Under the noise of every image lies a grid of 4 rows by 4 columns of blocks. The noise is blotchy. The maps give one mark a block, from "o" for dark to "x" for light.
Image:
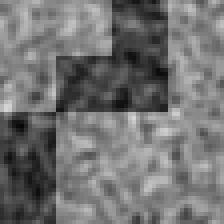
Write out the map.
x x o x
x o o x
o x x x
o x x x
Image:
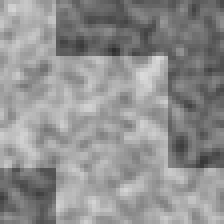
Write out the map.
x o o o
x x x o
x x x o
o x x x
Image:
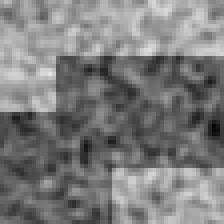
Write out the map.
x x x x
x o o o
o o o o
o o x x
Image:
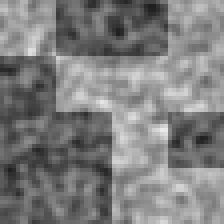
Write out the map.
x o o x
o x x x
o o x o
o o x x
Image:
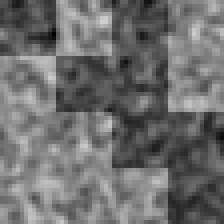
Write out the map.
o x o x
x o o x
x x o o
x x x o
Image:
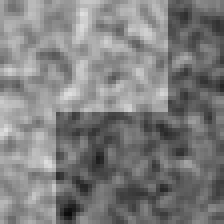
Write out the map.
x x x o
x x x o
x o o o
x o o o
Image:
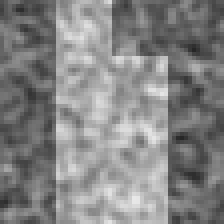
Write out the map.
o x o o
o x x o
o x x o
o x x o
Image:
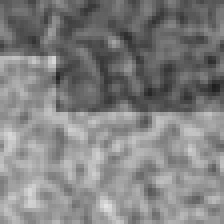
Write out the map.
o o o o
x o o o
x x x x
x x x x
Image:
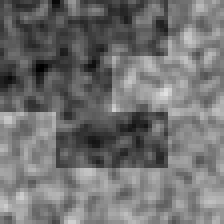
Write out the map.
o o o x
o o x x
x o o x
x x x x
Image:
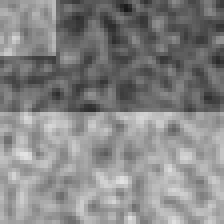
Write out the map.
x o o o
o o o o
x x x x
x x x x
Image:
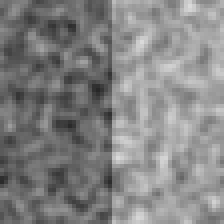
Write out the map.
o o x x
o o x x
o o x x
o o x x
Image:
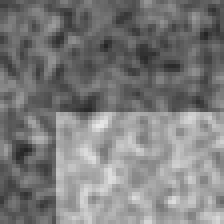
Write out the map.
o o o o
o o o o
o x x x
o x x x
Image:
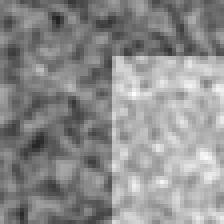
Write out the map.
o o o o
o o x x
o o x x
o o x x
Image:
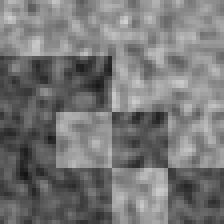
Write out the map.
x x x x
o o x x
o x o x
o o x o
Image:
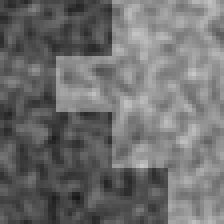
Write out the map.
o o x x
o x x x
o o x x
o o o x
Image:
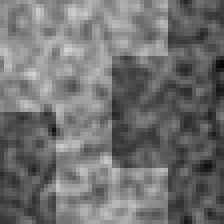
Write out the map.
x x x o
x x o o
o x o o
o x x o
